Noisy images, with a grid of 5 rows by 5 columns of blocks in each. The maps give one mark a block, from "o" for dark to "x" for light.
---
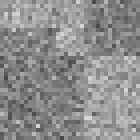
x x x o o
o o x o o
o o o x x
o o o x x
o o o x x
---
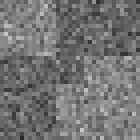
x x o o o
x x o o o
o o o x x
o o x x x
o o x x x
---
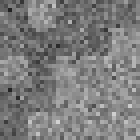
o x o o o
o o o o x
x o x x x
o o x x x
o x x x x
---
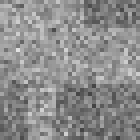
x x x o o
x x x x x
x x x x x
o x o o o
o x o o o
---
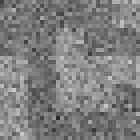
o o o o x
o o x o o
x o x x x
x o x x o
x o o o o
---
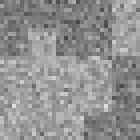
o o o o x
o x o o x
x x x x o
x x x x o
x x x o o
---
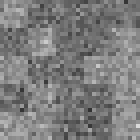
x o o o o
o x o o x
x o o x x
o x o o x
x x o o x
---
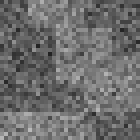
o x x o o
o o x x o
o o x x x
o o o x x
x x x o o
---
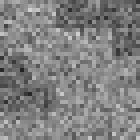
x x o o o
x x x x o
o x x x x
o o x x x
x x x x x
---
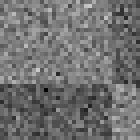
x x x x o
x x x x o
x x x x o
o o o o x
o o o o x
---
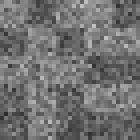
x o x x o
o x o x x
x x x o o
o x o x x
o x o o o
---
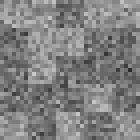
x x o x x
o x x o o
o x o o o
o o o x o
x o x o x
